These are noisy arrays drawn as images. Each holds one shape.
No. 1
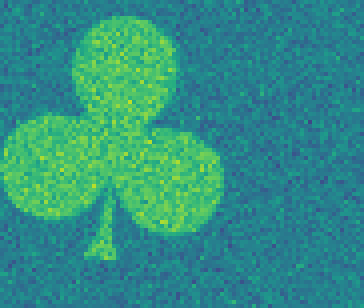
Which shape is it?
club
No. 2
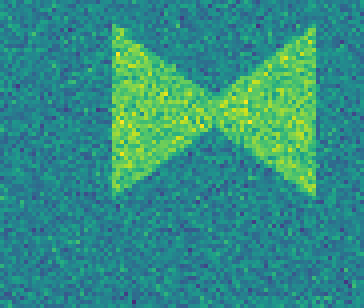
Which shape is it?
bow tie
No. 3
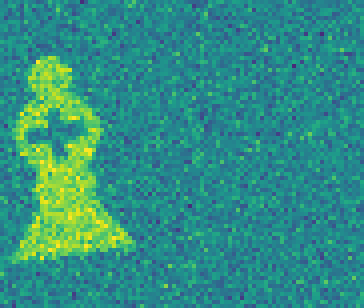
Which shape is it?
chess bishop
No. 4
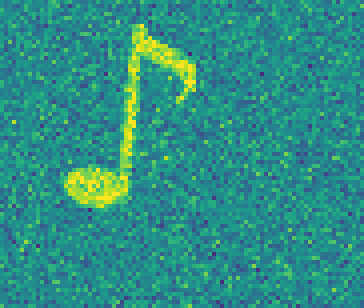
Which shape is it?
musical note
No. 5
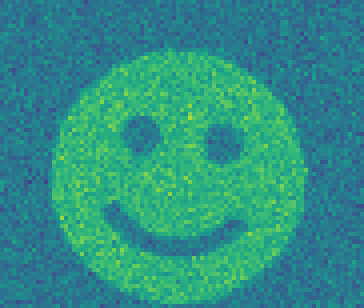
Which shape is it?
smiling face
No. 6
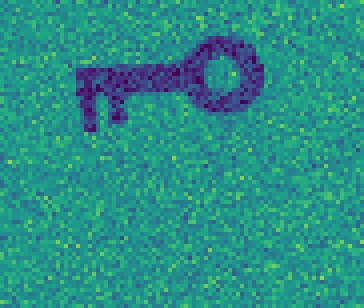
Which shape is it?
key
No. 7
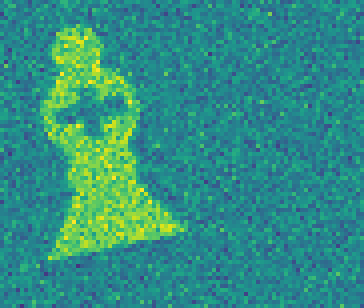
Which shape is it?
chess bishop
